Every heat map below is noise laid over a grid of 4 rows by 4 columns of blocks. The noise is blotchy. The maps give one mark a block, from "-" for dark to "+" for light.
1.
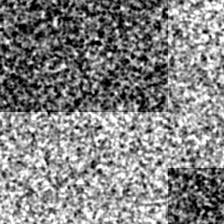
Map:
- - - +
- - - +
+ + + +
+ + + -
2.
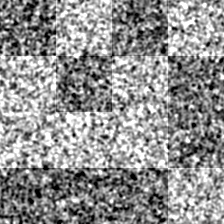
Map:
- + - +
+ - + -
+ + + -
- - - +
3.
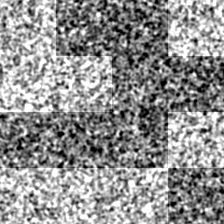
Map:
+ - - +
+ + - -
- - - +
+ + + -
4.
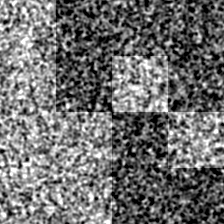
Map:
+ - - -
+ - + -
+ + - +
+ + - -
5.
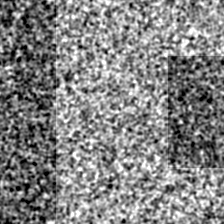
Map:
- + + +
- + + -
- + + -
- + + +
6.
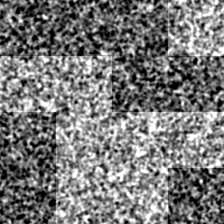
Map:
- - - +
+ + - -
- + + +
- + + -
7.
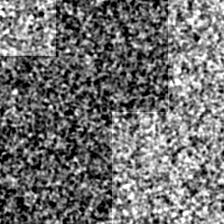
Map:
+ - - +
- - - +
- - + +
- - + +
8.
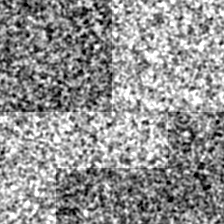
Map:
- - + +
- - + +
+ + + -
+ - - -
